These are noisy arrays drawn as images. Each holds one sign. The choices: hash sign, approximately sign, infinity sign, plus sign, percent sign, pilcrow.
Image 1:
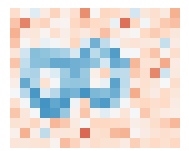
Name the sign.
infinity sign
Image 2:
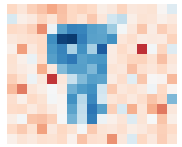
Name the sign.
pilcrow
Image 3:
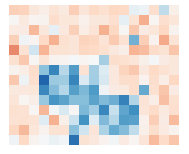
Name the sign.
percent sign
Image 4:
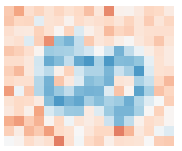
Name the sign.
infinity sign
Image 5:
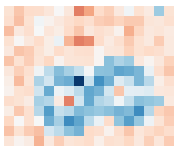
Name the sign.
infinity sign
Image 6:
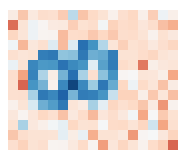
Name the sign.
infinity sign
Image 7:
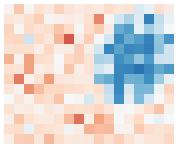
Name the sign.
hash sign
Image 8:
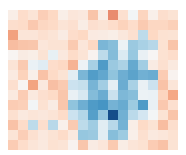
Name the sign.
hash sign
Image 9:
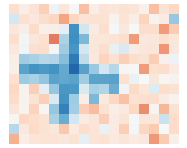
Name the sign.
plus sign
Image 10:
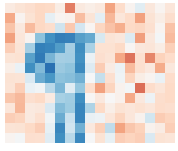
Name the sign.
pilcrow
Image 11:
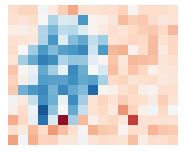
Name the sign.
hash sign
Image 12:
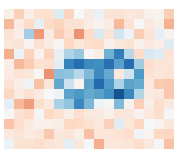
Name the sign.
infinity sign
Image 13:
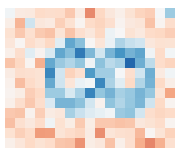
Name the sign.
infinity sign
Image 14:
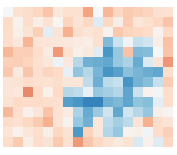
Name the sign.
hash sign
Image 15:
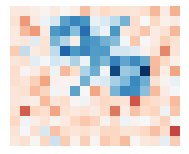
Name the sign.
percent sign
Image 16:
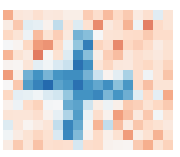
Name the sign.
plus sign
